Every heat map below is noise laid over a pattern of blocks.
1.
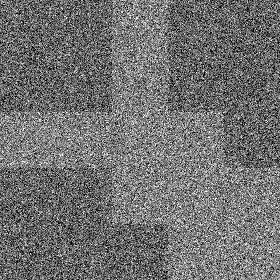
mirrored about the diagonal from the top left
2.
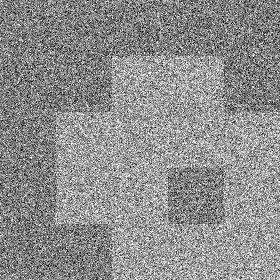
mirrored about the diagonal from the top left
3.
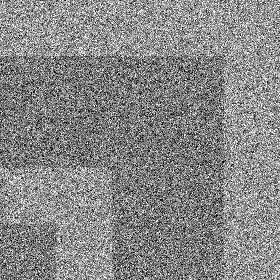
mirrored about the diagonal from the bottom left
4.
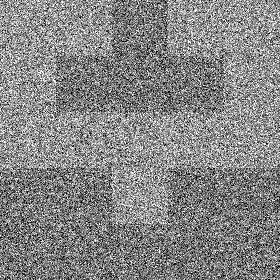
left and right mirror each other
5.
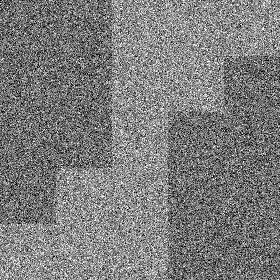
the same after a half turn
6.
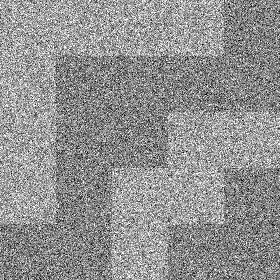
mirrored about the diagonal from the top left
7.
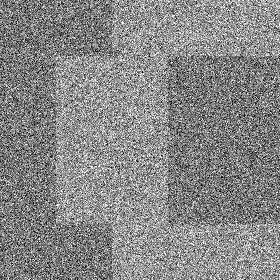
top and bottom mirror each other
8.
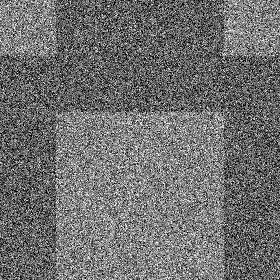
left and right mirror each other
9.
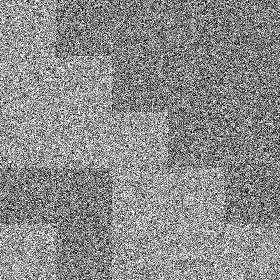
mirrored about the diagonal from the bottom left
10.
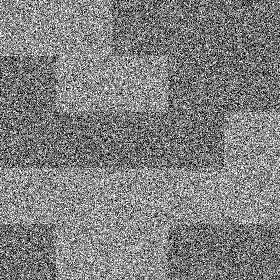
no symmetry
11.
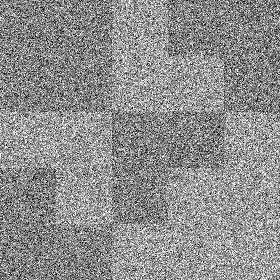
mirrored about the diagonal from the top left
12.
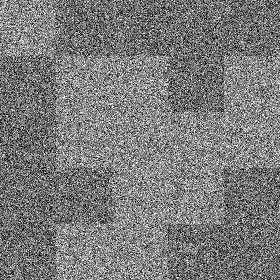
mirrored about the diagonal from the top left
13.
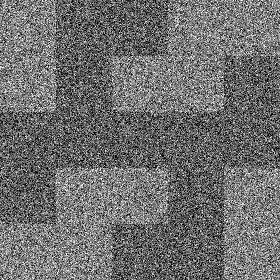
the same after a half turn
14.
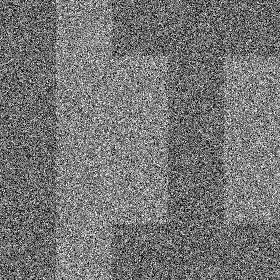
top and bottom mirror each other
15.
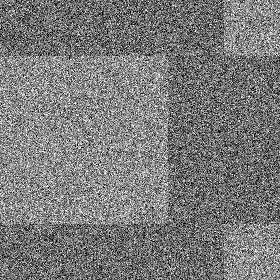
top and bottom mirror each other
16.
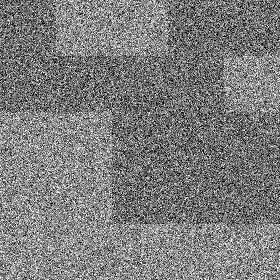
no symmetry
